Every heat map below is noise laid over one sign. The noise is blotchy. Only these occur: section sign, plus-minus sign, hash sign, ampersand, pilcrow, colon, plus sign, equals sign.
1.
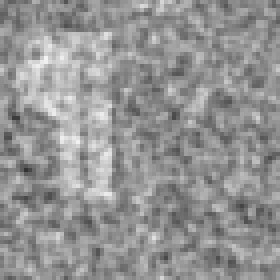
light pilcrow
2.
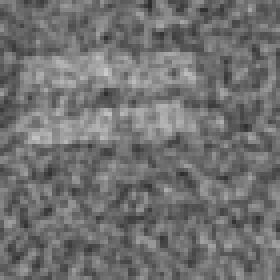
light equals sign
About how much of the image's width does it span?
two thirds
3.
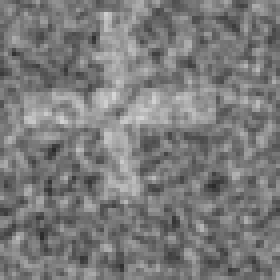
light plus sign
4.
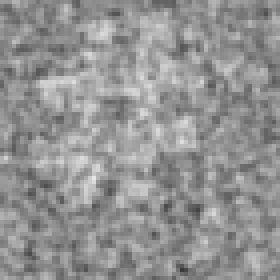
light hash sign
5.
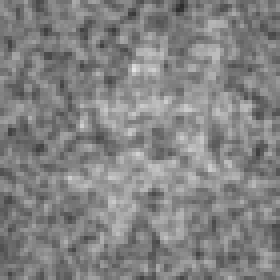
light hash sign
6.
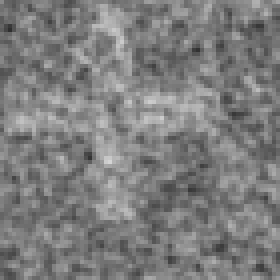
light plus sign
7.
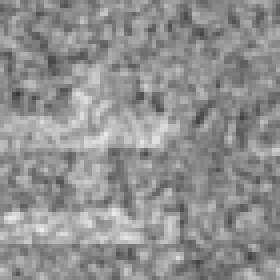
light plus-minus sign
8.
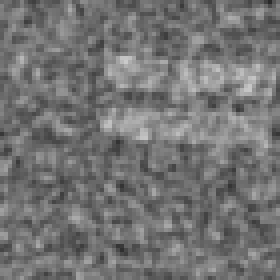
light equals sign
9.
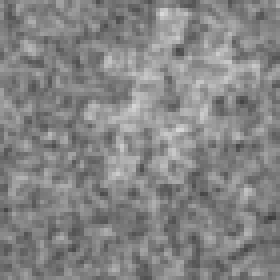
light hash sign
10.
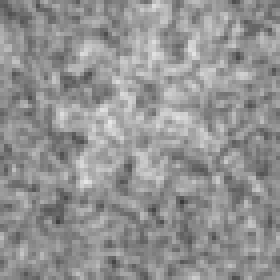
light hash sign
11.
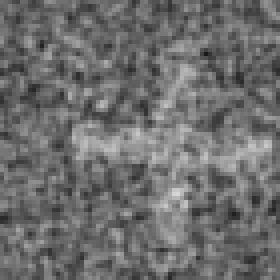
light plus sign
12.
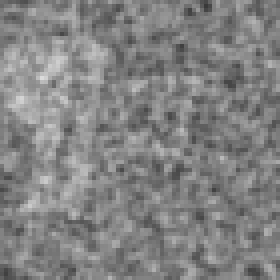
light pilcrow
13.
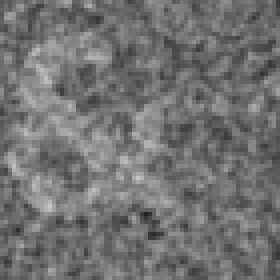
light ampersand
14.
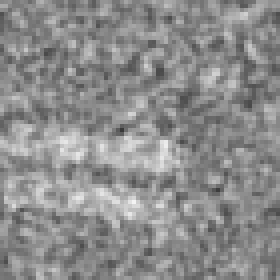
light equals sign
